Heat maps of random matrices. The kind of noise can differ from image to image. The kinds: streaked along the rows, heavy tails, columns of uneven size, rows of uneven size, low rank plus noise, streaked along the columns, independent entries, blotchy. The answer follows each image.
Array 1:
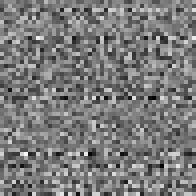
rows of uneven size
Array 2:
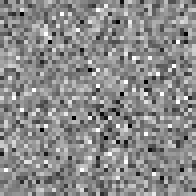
heavy tails
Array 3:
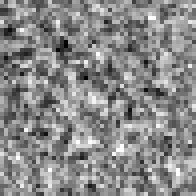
blotchy
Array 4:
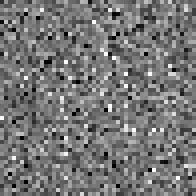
heavy tails
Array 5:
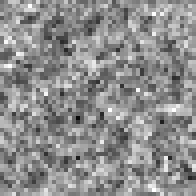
blotchy
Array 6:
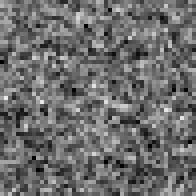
blotchy
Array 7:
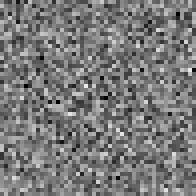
independent entries
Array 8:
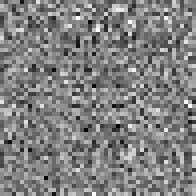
low rank plus noise
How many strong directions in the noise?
two
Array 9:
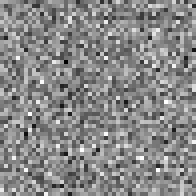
independent entries
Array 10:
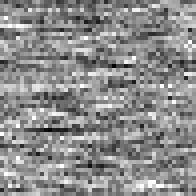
streaked along the rows
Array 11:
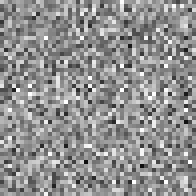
low rank plus noise
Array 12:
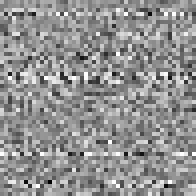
rows of uneven size
